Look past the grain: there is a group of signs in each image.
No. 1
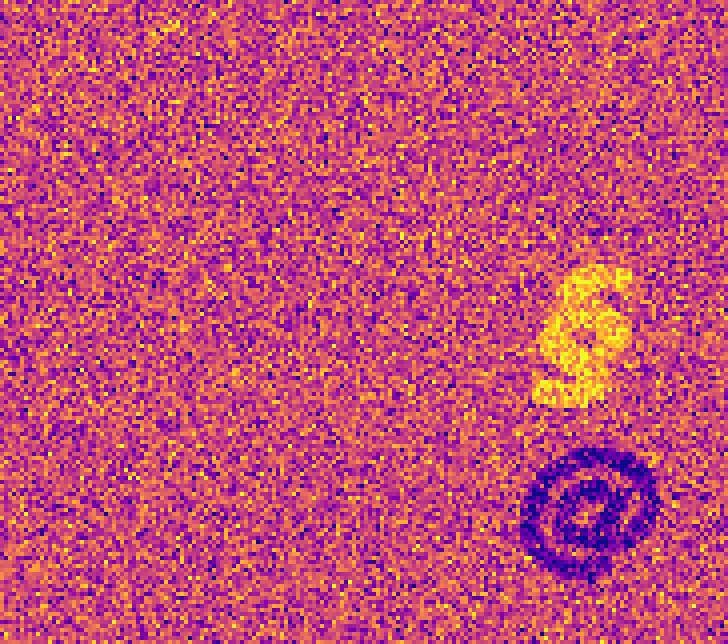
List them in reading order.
middle right: light section sign; bottom right: dark at sign
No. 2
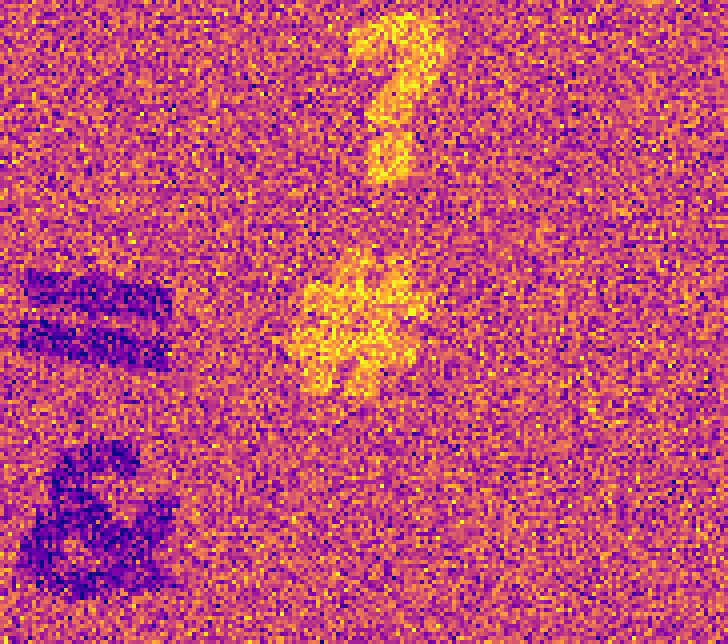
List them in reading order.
top middle: light question mark; middle left: dark equals sign; centre: light hash sign; bottom left: dark ampersand
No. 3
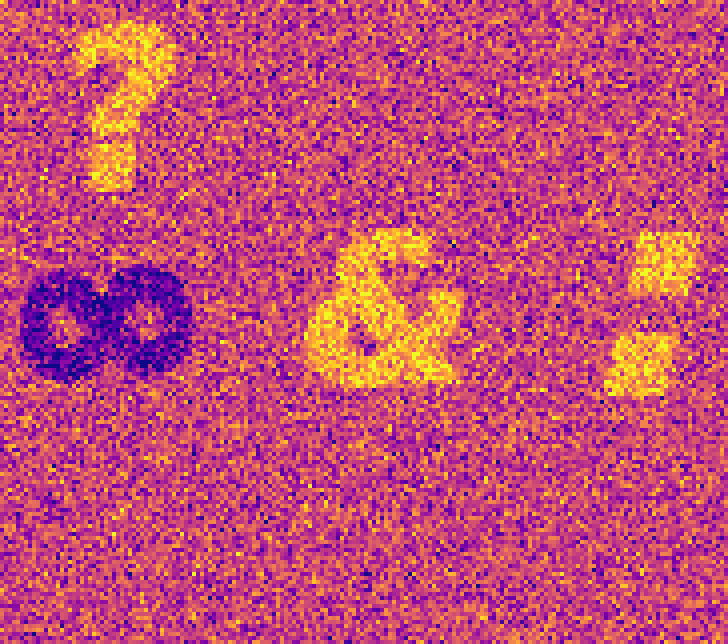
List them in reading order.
top left: light question mark; middle left: dark infinity sign; centre: light ampersand; middle right: light colon
